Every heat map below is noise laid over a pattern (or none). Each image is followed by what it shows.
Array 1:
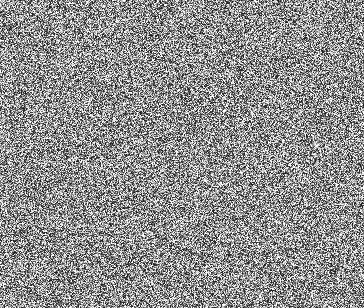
only noise
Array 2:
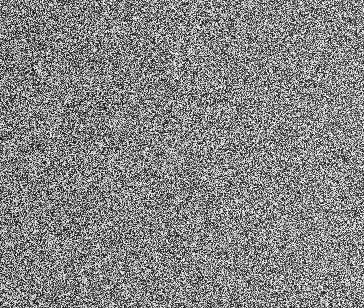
a smooth slope
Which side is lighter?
right
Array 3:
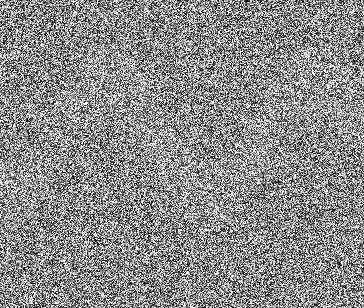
a wavy band
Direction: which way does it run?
left to right
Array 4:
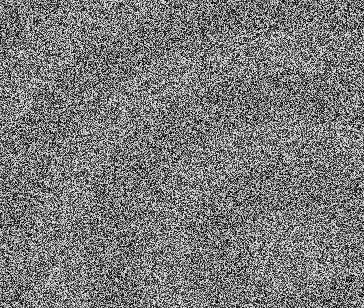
rings round one point
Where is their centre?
bottom right
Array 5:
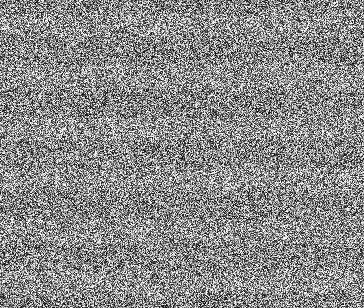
horizontal stripes
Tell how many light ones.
6
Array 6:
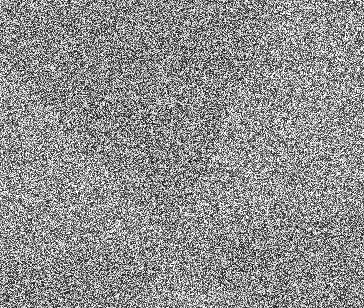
spokes from one point
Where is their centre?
bottom middle
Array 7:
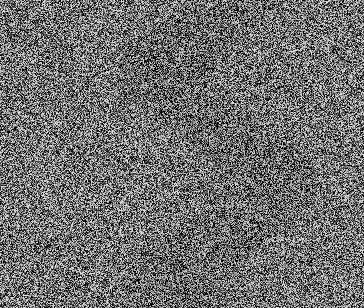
a wavy band
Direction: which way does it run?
top to bottom
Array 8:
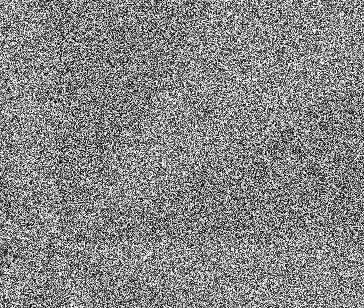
spokes from one point
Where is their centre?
bottom left
